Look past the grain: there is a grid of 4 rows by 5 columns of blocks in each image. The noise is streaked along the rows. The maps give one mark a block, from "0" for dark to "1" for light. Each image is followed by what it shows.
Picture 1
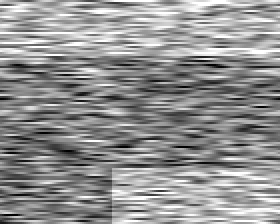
1 1 1 1 1
0 0 0 0 0
0 0 0 0 0
0 0 1 1 1
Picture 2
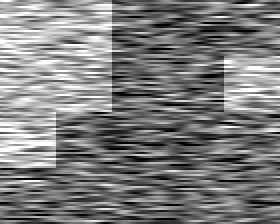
1 1 0 0 0
1 1 0 0 1
1 0 0 0 0
0 0 0 0 0
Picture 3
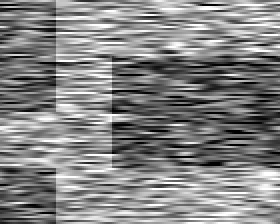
0 1 1 1 1
0 1 0 0 0
1 1 0 0 0
0 1 1 1 1
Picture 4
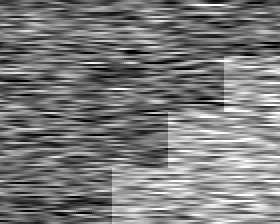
0 0 0 0 0
0 0 0 0 1
0 0 0 1 1
0 0 1 1 1
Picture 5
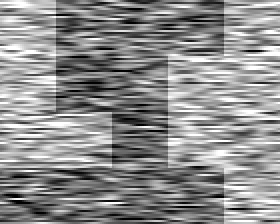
1 0 0 0 1
1 0 0 1 1
1 1 0 1 1
0 0 0 0 1
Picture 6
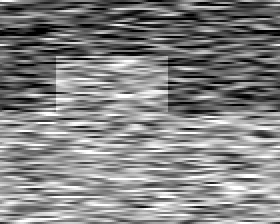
0 0 0 0 0
0 1 1 0 0
1 1 1 1 1
1 1 1 1 1
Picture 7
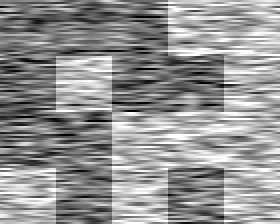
0 0 0 1 1
0 1 0 0 1
0 0 1 1 1
1 0 1 0 1
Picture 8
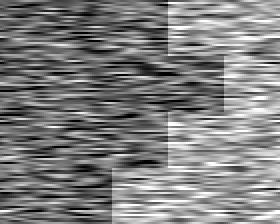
0 0 0 1 1
0 0 0 0 1
0 0 0 1 1
0 0 1 1 1
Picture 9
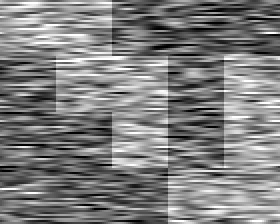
1 1 0 0 0
0 1 1 0 1
0 0 1 0 1
0 0 0 1 1
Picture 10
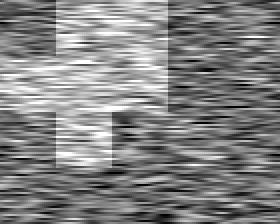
0 1 1 0 0
1 1 1 0 0
0 1 0 0 0
0 0 0 0 0
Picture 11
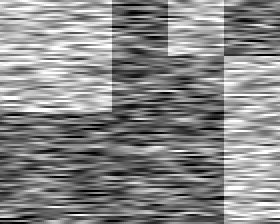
1 1 0 1 0
1 1 0 0 1
0 0 0 0 1
0 0 0 0 1
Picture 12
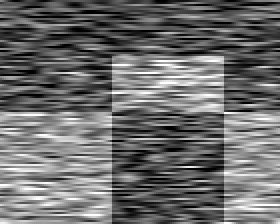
0 0 0 0 0
0 0 1 1 0
1 1 0 0 1
1 1 0 0 1
